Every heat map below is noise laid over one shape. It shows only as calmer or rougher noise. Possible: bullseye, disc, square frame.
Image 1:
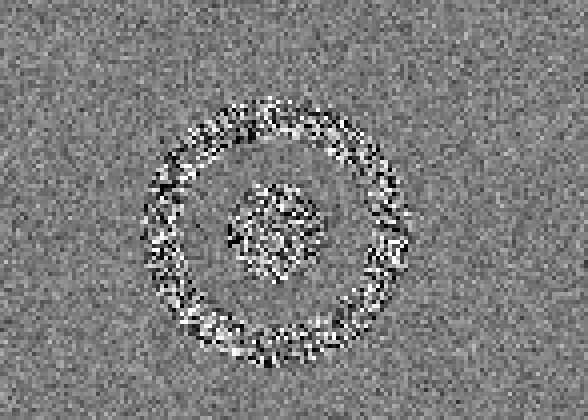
bullseye
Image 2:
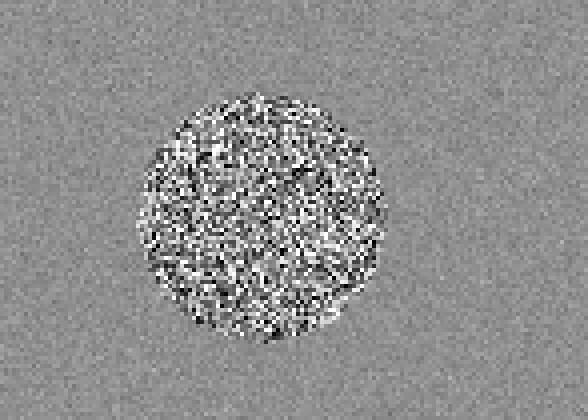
disc
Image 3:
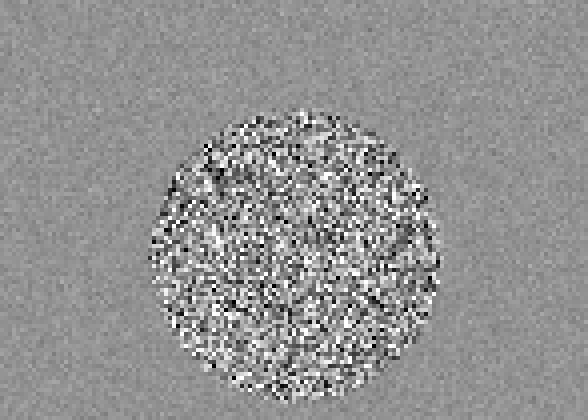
disc
